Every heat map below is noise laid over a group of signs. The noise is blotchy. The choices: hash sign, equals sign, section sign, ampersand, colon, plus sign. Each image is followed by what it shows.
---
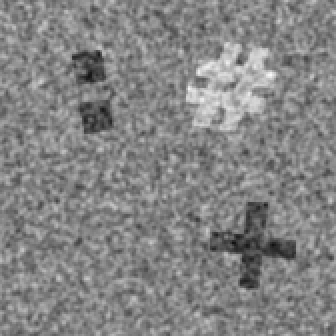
top left: dark colon; top right: light hash sign; bottom right: dark plus sign
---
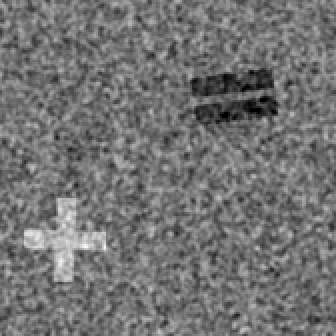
top right: dark equals sign; bottom left: light plus sign
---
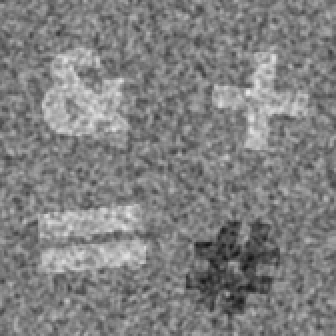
top left: light ampersand; top right: light plus sign; bottom left: light equals sign; bottom right: dark hash sign
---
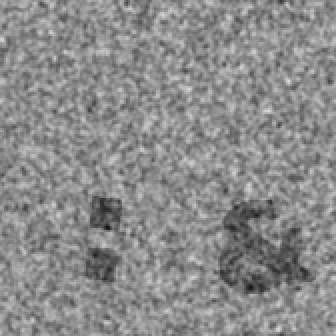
bottom left: dark colon; bottom right: dark ampersand
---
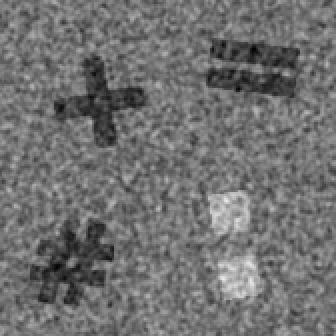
top left: dark plus sign; top right: dark equals sign; bottom left: dark hash sign; bottom right: light colon
